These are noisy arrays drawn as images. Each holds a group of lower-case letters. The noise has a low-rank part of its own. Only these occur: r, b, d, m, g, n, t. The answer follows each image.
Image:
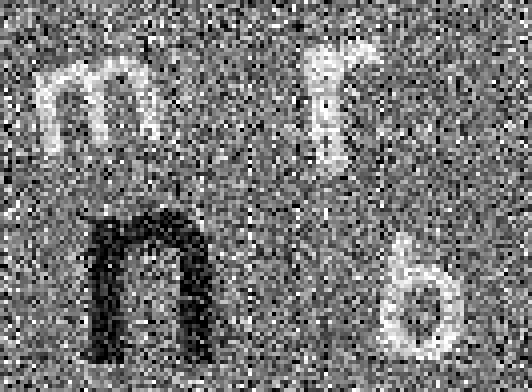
top left: light m; top right: light r; bottom left: dark n; bottom right: light b
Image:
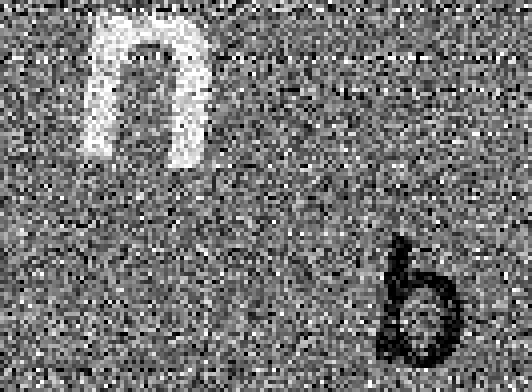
top left: light n; bottom right: dark b
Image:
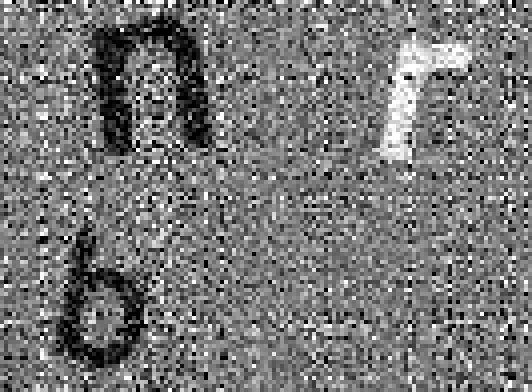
top left: dark n; top right: light r; bottom left: dark b
